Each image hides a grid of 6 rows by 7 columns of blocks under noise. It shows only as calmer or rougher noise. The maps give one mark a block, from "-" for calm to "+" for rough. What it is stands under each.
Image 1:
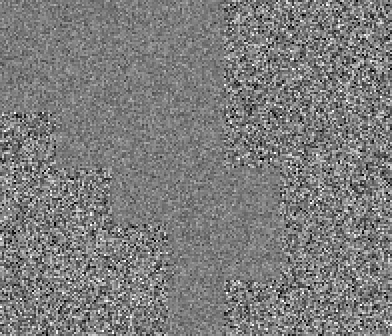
- - - - + + +
- - - - + + +
+ - - - + + +
+ + - - - + +
+ + + - - + +
+ + + - + + +
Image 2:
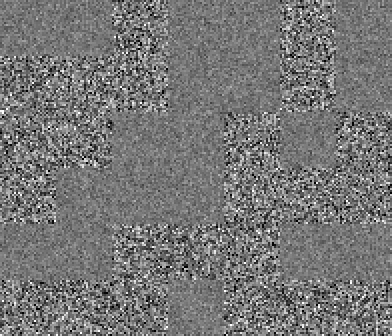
- - + - - + -
+ + + - - + -
+ + - - + - +
+ - - - + + +
- - + + + - -
+ + + - + + +
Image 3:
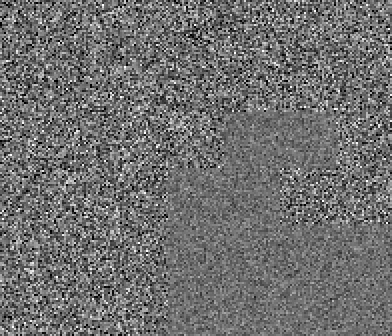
+ + + + + + +
+ + + + + + +
+ + + + - - +
+ + + - - + +
+ + + - - - -
+ + + - - - -
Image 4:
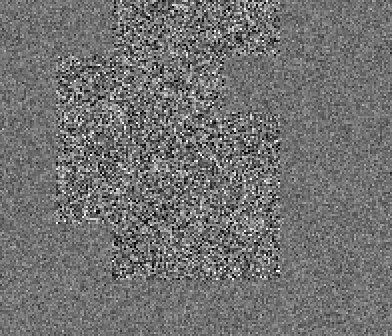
- - + + + - -
- + + + - - -
- + + + + - -
- + + + + - -
- - + + + - -
- - - - - - -
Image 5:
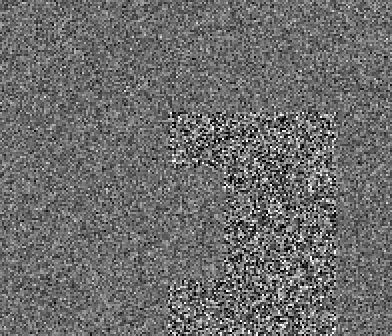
- - - - - - -
- - - - - - -
- - - + + + -
- - - - + + -
- - - - + + -
- - - + + + -
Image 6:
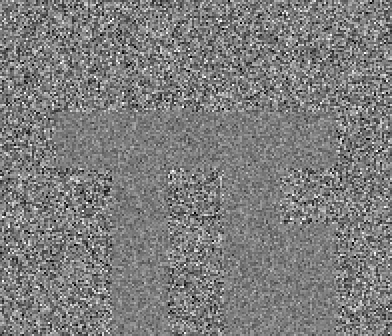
+ + + + + + +
+ + + + + + +
+ - - - - - +
+ + - + - + +
+ + - + - - +
+ + - + - - +
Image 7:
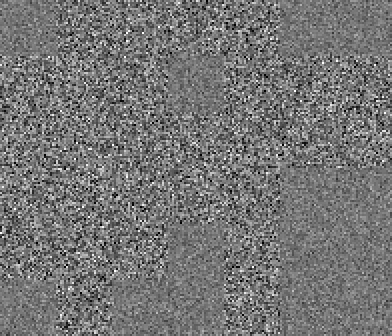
- + + + + - -
+ + + - + + +
+ + + + + + +
+ + + + + - -
+ + + - + - -
- + - - + - -
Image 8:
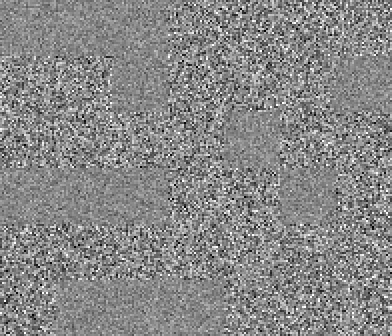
- - - + + + +
+ + - + + + -
+ + + + - + +
- - - + + - +
+ + + + + + +
+ - - - + + +
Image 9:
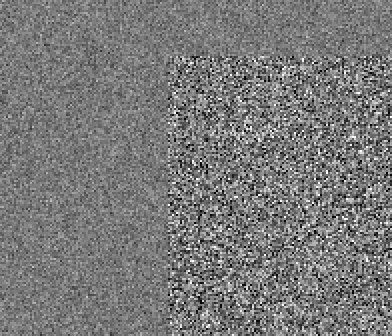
- - - - - - -
- - - + + + +
- - - + + + +
- - - + + + +
- - - + + + +
- - - + + + +
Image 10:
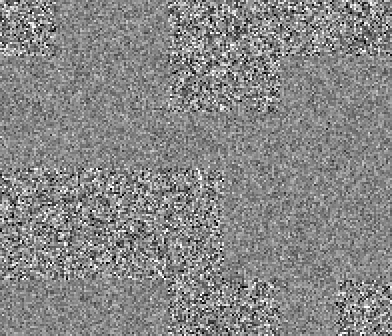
+ - - + + + +
- - - + + - -
- - - - - - -
+ + + + - - -
+ + + + - - -
- - - + + - +
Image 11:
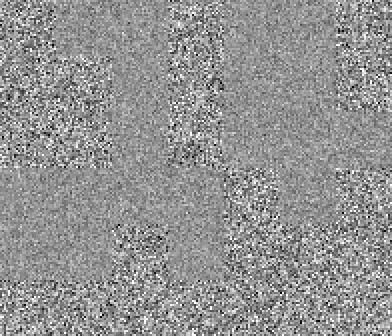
+ - - + - - +
+ + - + - - +
+ + - + - - -
- - - - + - +
- - + - + + +
+ + + + + + +
